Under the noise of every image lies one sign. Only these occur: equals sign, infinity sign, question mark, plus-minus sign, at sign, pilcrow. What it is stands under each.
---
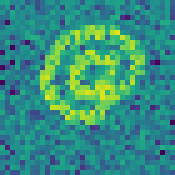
at sign
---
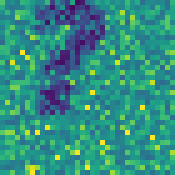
question mark
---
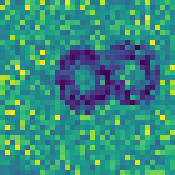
infinity sign
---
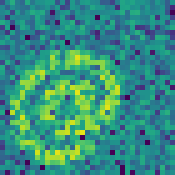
at sign
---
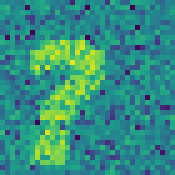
question mark
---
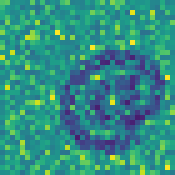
at sign
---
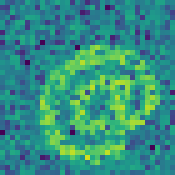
at sign
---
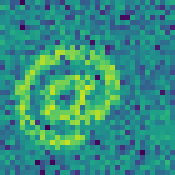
at sign
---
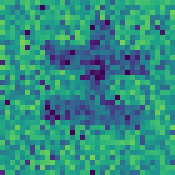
plus-minus sign
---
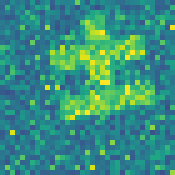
plus-minus sign
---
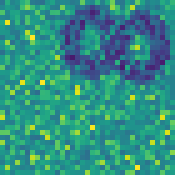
infinity sign
